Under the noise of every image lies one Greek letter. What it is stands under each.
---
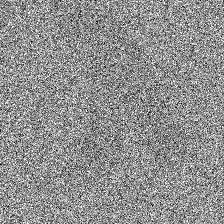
lambda
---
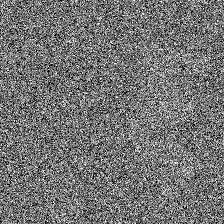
xi
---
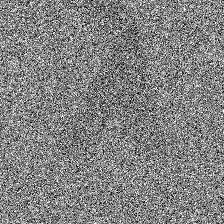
lambda
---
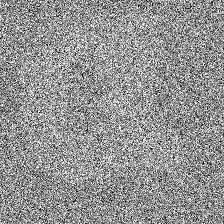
alpha
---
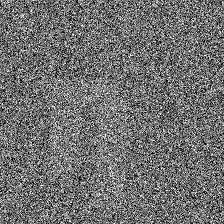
eta
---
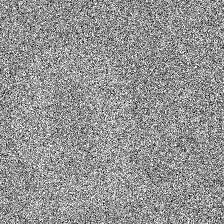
omega
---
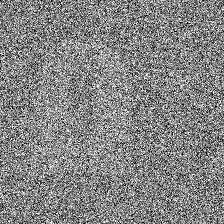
omega
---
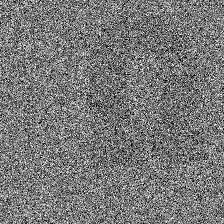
omega
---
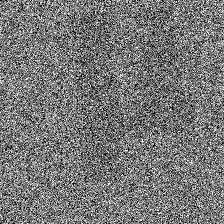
mu
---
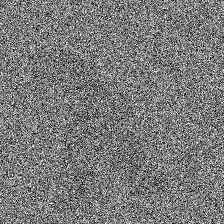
lambda
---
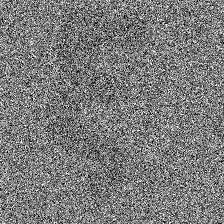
xi
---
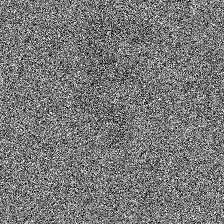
xi
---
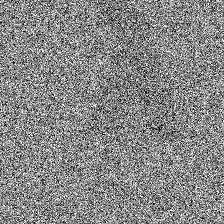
lambda
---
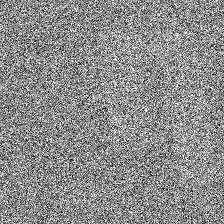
eta
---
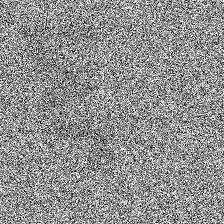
xi
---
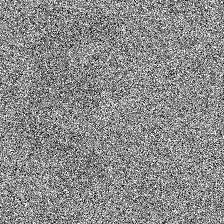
xi
